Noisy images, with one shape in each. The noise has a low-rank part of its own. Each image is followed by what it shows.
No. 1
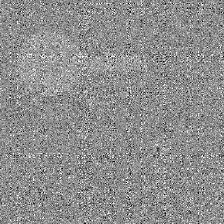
lollipop
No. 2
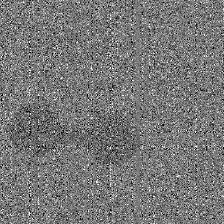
dumbbell
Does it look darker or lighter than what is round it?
darker
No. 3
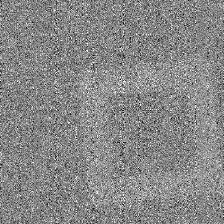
square frame
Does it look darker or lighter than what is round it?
lighter
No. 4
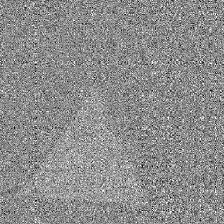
triangle
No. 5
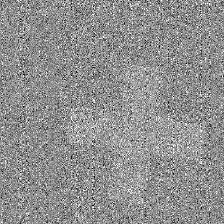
cross
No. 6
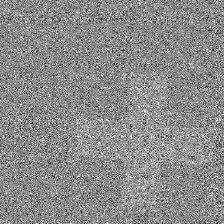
cross
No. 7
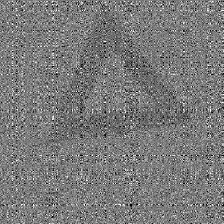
triangle frame
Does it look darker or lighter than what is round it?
darker
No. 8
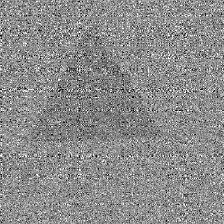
triangle
